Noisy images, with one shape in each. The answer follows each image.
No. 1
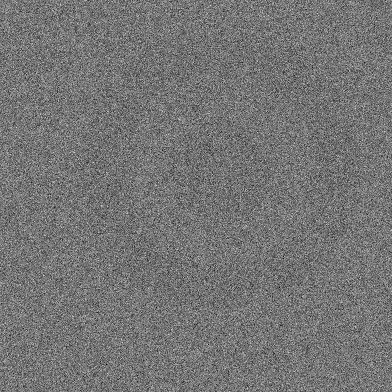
bullseye
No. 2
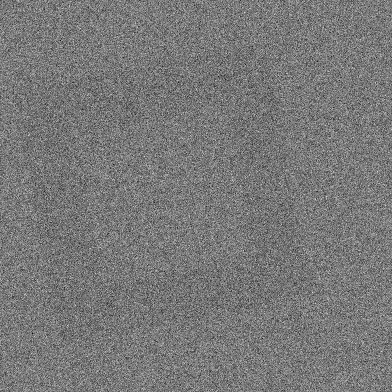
square frame
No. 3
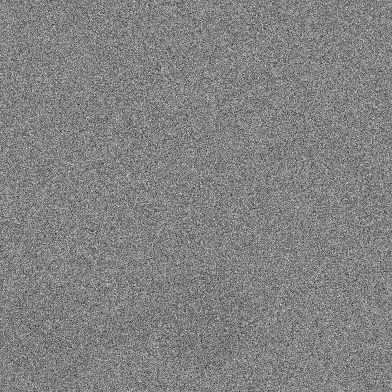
dumbbell
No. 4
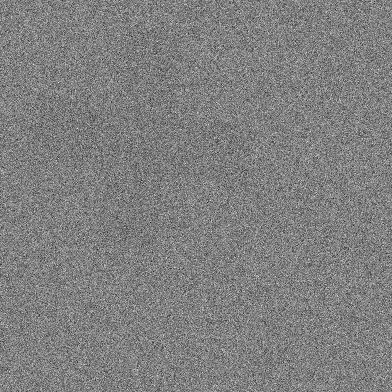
cross
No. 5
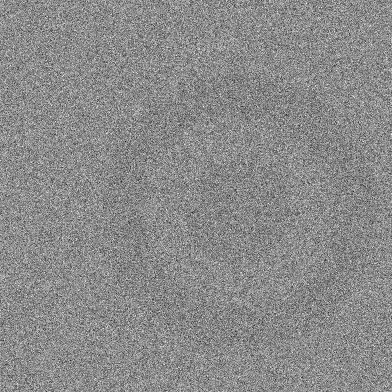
bullseye
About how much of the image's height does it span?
two thirds
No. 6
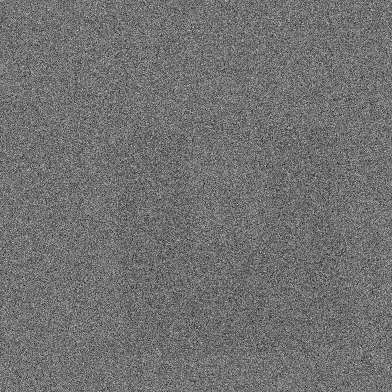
square with a notch
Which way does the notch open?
up
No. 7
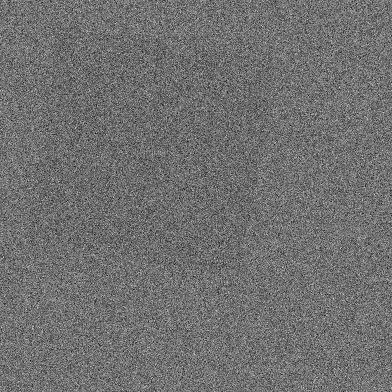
square
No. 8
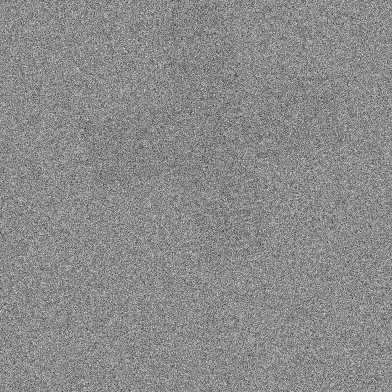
cross
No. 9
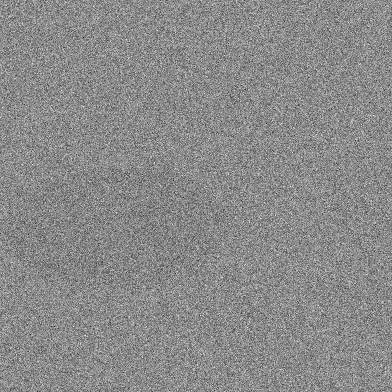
ellipse
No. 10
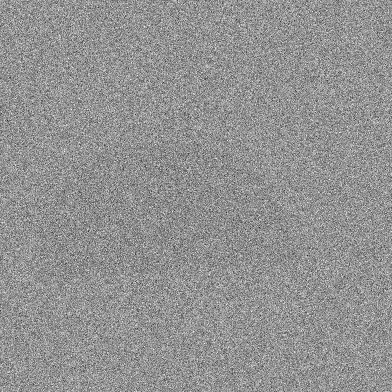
half disc
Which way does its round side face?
up
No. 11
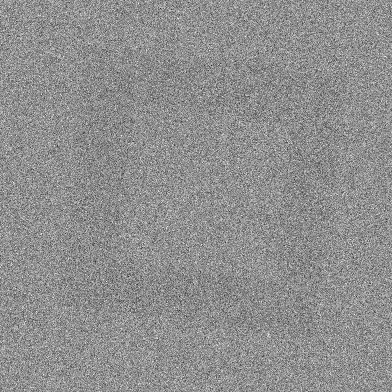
square frame
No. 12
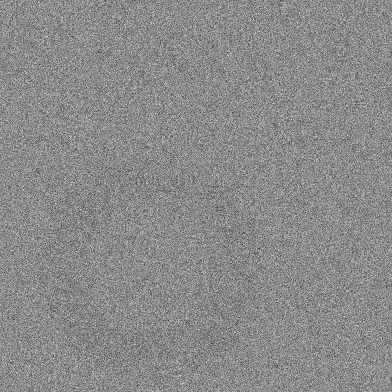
ring
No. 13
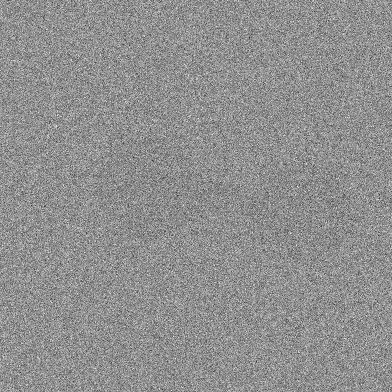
dumbbell
